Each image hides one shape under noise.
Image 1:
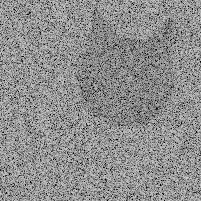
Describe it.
dark cat's head
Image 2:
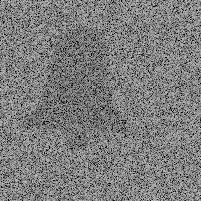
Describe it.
dark bell
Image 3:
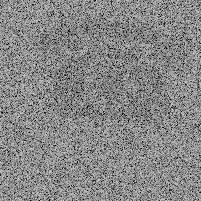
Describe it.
dark telephone
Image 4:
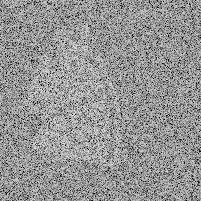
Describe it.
light chess knight
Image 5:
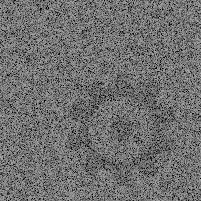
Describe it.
dark gear
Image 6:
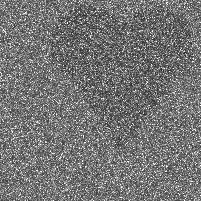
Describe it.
dark heart
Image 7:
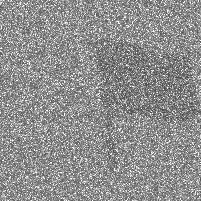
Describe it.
dark flag
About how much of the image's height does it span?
two thirds
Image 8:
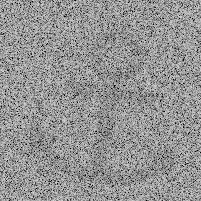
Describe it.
dark anchor
